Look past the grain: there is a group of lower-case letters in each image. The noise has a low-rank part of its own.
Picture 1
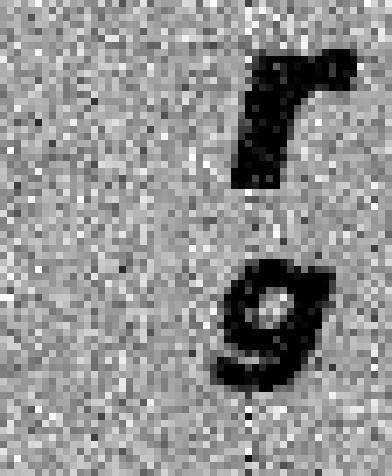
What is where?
top right: r; bottom right: g
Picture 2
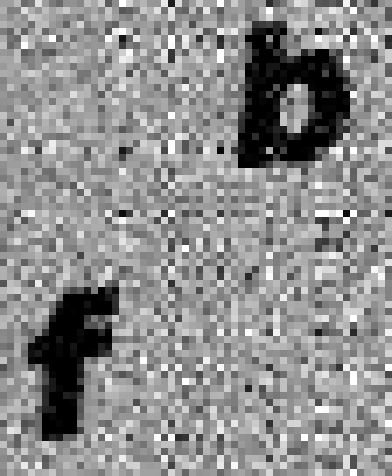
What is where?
top right: b; bottom left: f
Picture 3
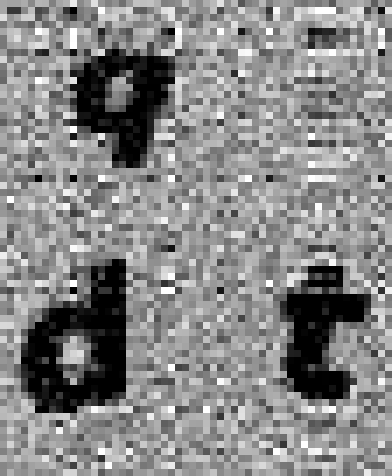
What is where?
top left: q; bottom left: d; bottom right: t
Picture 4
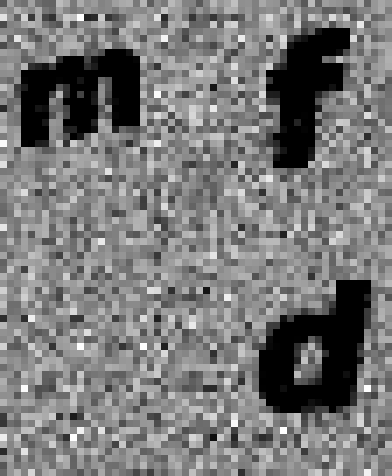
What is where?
top left: m; top right: f; bottom right: d
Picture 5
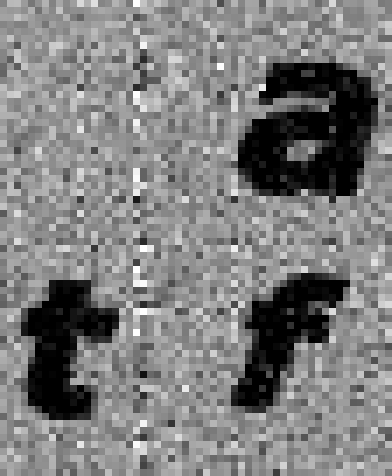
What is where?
top right: a; bottom left: t; bottom right: f
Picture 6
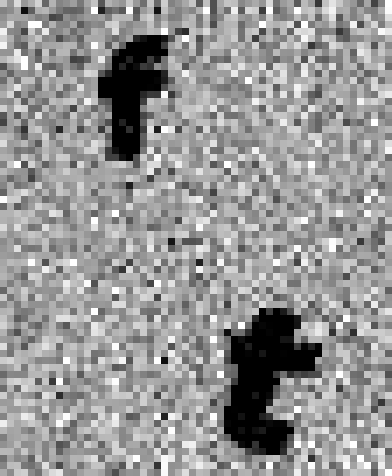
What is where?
top left: f; bottom right: t
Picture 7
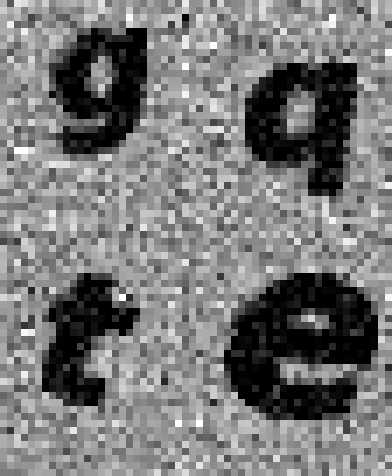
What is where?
top left: g; top right: q; bottom left: t; bottom right: e
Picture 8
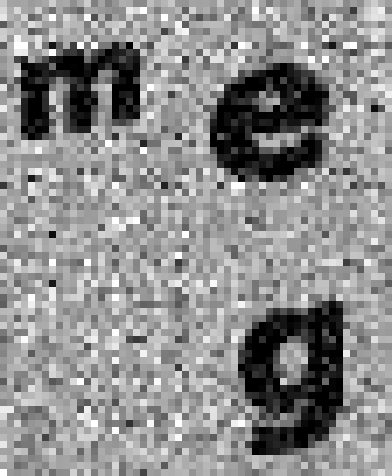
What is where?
top left: m; top right: e; bottom right: g
